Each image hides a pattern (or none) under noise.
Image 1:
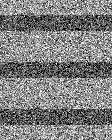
horizontal stripes
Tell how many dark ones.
3
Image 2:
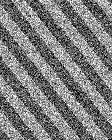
diagonal stripes
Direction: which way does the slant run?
top left to bottom right
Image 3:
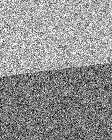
a sharp edge
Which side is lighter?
top
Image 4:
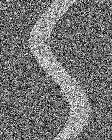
a wavy band
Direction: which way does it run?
top to bottom
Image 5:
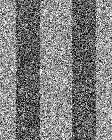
vertical stripes
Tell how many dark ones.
2
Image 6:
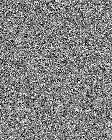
only noise
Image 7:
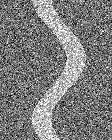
a wavy band
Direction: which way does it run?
top to bottom
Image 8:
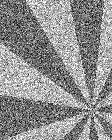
spokes from one point
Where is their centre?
bottom right
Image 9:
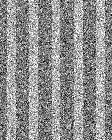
vertical stripes
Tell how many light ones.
5
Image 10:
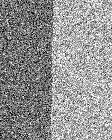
a sharp edge
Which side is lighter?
right
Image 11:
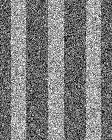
vertical stripes
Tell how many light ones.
3
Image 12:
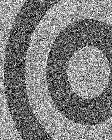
rings round one point
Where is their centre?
middle right
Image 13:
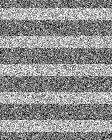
horizontal stripes
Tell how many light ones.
5
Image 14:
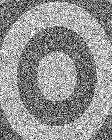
rings round one point
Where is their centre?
centre
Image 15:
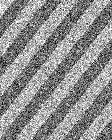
diagonal stripes
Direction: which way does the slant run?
bottom left to top right
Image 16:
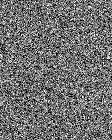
only noise
